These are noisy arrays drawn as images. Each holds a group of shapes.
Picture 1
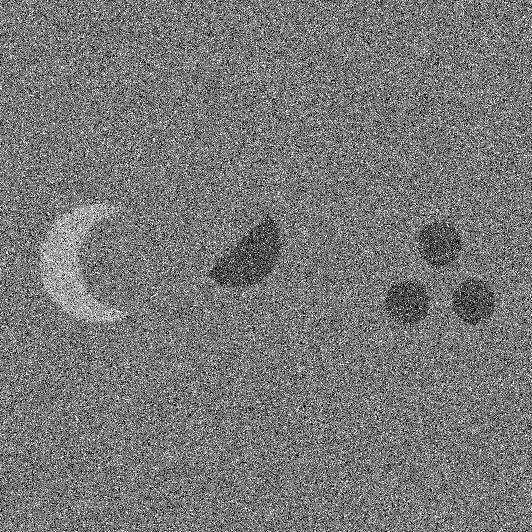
middle left: light crescent; centre: dark half disc; middle right: dark three dots
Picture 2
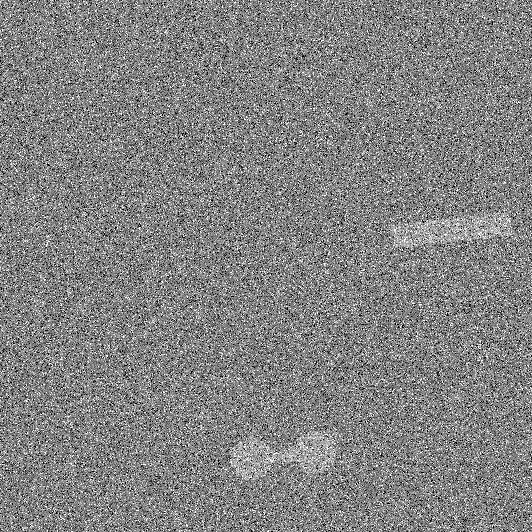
middle right: light bar; bottom middle: light dumbbell
